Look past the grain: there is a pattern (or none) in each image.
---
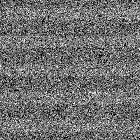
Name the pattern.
horizontal stripes
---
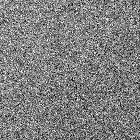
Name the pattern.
a smooth slope
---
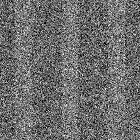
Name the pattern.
vertical stripes
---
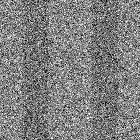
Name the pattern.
vertical stripes
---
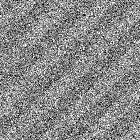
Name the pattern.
diagonal stripes
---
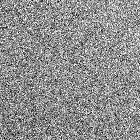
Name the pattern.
a smooth slope
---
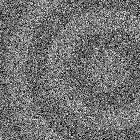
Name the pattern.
rings round one point
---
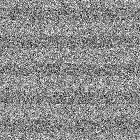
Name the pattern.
horizontal stripes
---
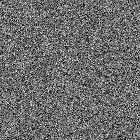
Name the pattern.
only noise
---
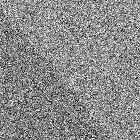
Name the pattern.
a sharp edge
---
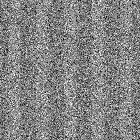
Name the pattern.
vertical stripes
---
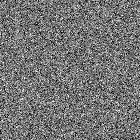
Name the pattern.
only noise
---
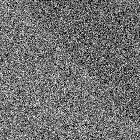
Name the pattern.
a sharp edge
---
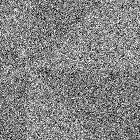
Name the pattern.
spokes from one point
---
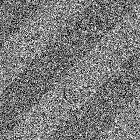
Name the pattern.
diagonal stripes
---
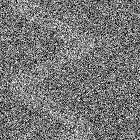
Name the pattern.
a wavy band
